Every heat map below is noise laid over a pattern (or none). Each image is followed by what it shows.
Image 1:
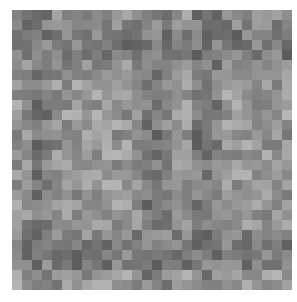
bands of rows crossing bands of columns
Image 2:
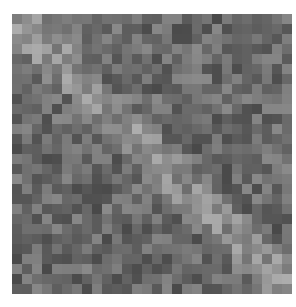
a diagonal band
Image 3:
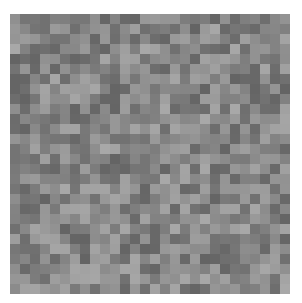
only noise
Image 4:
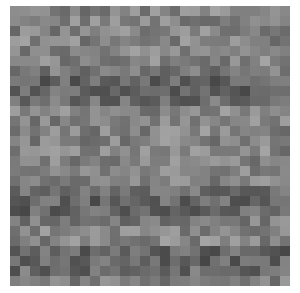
bands of rows
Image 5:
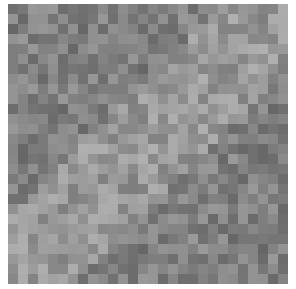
a diagonal band
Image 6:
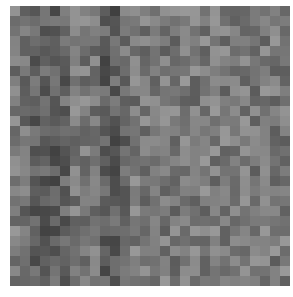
bands of columns
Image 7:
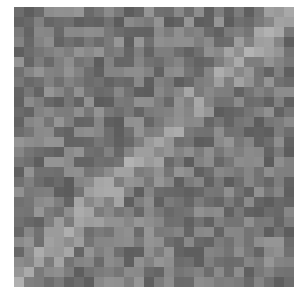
a diagonal band
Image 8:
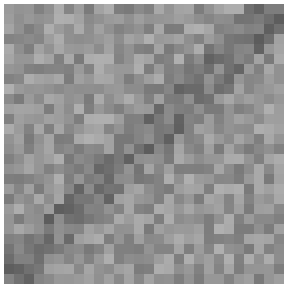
a diagonal band
